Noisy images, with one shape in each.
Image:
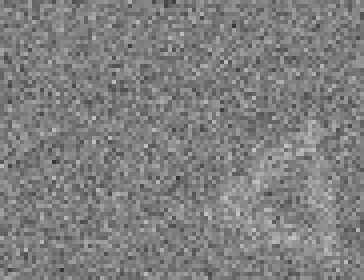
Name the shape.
triangle frame
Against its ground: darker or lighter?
lighter
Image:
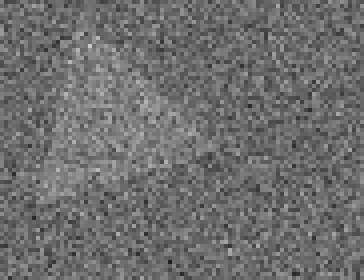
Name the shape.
triangle
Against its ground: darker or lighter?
lighter
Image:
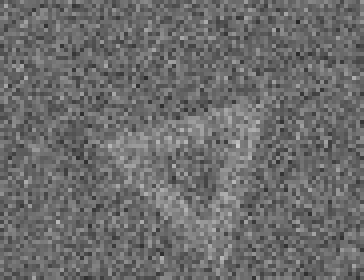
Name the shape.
triangle frame
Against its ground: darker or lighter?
lighter
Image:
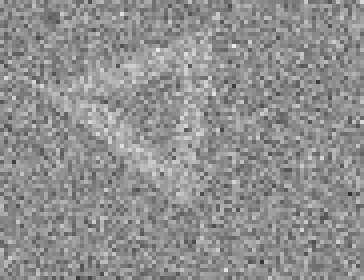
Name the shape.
triangle frame
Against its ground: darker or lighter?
lighter
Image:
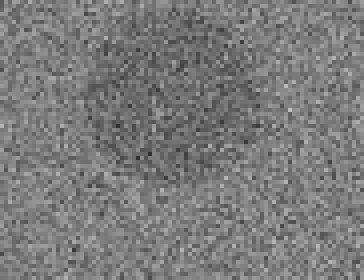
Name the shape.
disc
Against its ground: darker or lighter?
darker
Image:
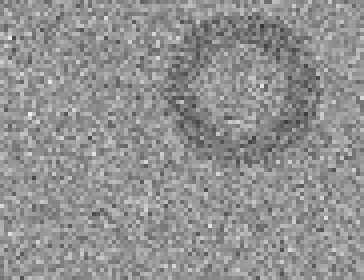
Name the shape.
ring
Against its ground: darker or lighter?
darker
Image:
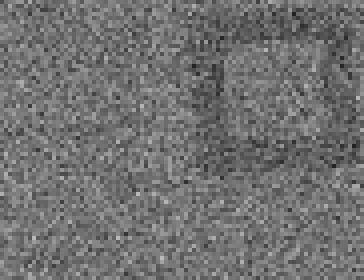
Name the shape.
square frame
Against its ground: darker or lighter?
darker
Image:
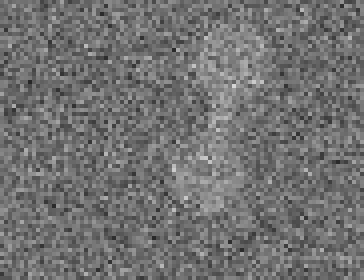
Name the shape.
dumbbell
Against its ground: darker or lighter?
lighter
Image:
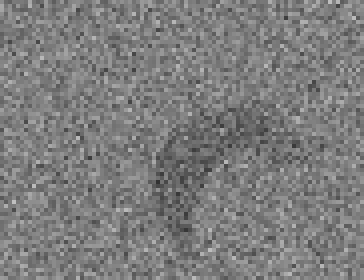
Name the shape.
crescent
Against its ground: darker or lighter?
darker
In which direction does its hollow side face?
down and right
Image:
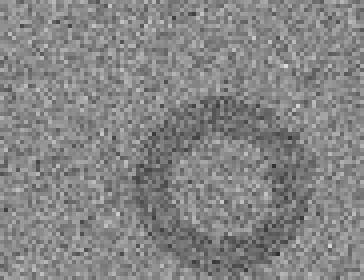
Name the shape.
ring
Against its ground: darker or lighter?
darker
